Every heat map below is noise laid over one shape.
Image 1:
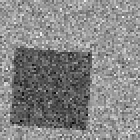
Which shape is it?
square
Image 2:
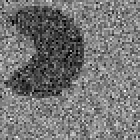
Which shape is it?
disc with a wedge cut out
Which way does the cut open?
left
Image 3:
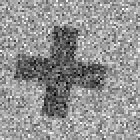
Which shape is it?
cross
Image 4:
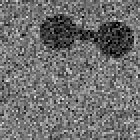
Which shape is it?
dumbbell
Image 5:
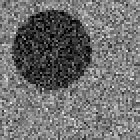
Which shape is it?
disc
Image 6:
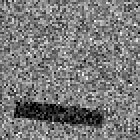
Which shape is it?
bar
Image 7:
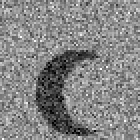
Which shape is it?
crescent
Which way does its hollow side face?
right
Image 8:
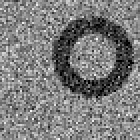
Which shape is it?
ring
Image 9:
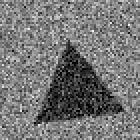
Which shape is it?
triangle
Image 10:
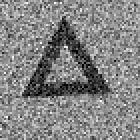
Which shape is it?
triangle frame
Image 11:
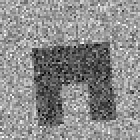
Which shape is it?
square with a notch
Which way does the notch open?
down
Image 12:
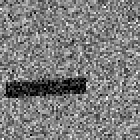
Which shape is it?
bar
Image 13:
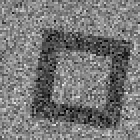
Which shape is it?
square frame
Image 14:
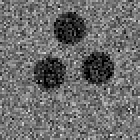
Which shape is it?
three dots
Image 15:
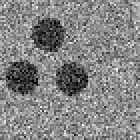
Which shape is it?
three dots
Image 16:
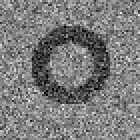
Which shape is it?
ring
